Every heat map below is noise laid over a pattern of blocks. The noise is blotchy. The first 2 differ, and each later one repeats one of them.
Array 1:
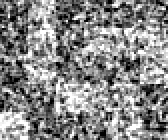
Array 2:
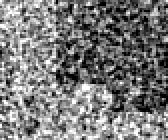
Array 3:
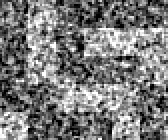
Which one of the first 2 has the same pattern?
1
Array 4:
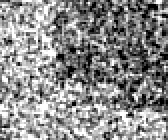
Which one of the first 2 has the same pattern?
2
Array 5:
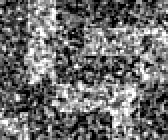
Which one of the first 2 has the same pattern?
1
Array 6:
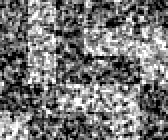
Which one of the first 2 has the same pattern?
1
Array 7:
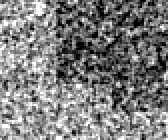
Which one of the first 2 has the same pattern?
2
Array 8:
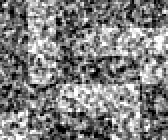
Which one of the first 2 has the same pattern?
1
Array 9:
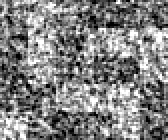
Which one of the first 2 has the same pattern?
1
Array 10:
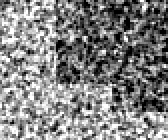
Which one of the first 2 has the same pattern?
2
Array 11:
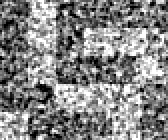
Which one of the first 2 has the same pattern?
1
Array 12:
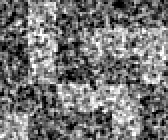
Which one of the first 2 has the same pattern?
1
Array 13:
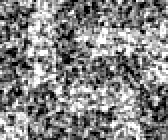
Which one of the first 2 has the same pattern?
1
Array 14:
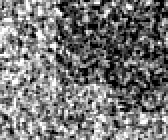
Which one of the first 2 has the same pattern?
2
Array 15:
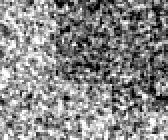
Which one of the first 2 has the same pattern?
2
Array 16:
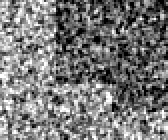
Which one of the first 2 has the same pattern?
2
